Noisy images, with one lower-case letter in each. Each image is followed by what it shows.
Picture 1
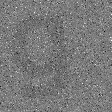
g
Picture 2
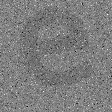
e
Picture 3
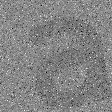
a
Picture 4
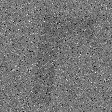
r
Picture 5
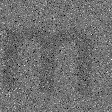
m
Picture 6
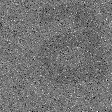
a
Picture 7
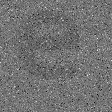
e
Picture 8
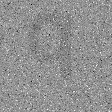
q
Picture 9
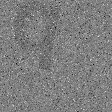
q
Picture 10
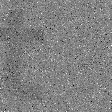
t
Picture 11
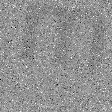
m
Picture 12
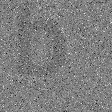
b
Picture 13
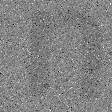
n
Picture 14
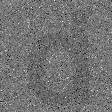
d
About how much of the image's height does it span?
nearly all
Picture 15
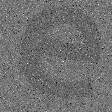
e
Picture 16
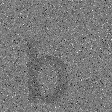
b
